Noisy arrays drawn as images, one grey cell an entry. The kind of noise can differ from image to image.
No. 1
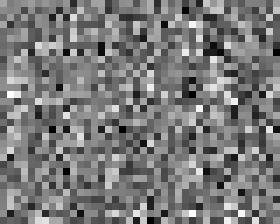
low rank plus noise
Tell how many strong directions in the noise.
three or four
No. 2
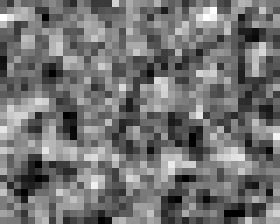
blotchy
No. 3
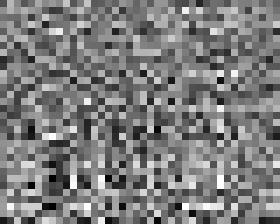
low rank plus noise
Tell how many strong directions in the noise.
two
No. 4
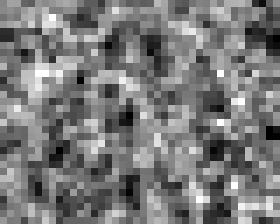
blotchy
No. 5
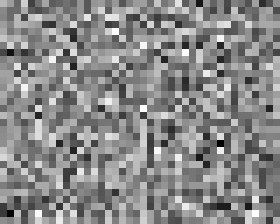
low rank plus noise
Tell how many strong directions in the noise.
five to eight
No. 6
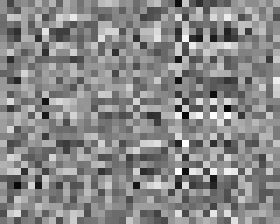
low rank plus noise
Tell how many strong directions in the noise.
one
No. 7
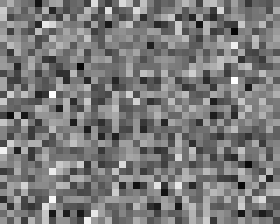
low rank plus noise
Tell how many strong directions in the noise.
five to eight
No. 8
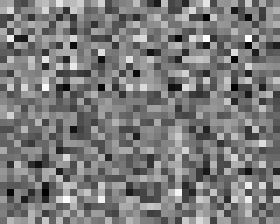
low rank plus noise
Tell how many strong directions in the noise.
two
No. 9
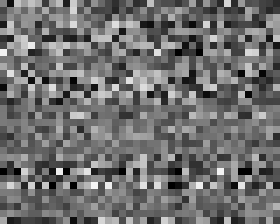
rows of uneven size
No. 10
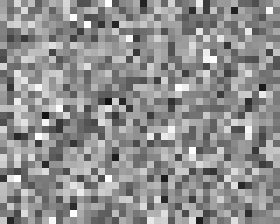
independent entries
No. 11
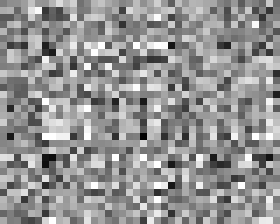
low rank plus noise
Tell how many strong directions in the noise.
two
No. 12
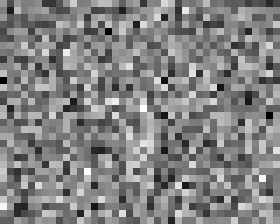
independent entries
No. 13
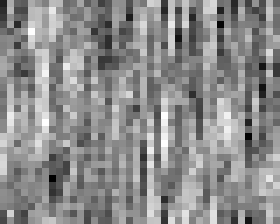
streaked along the columns
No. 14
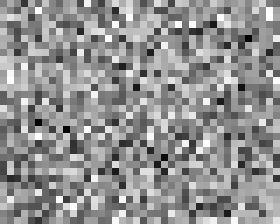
independent entries
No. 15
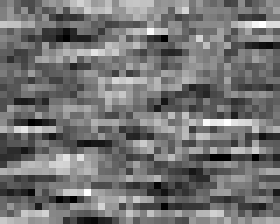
streaked along the rows
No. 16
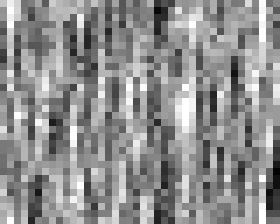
streaked along the columns
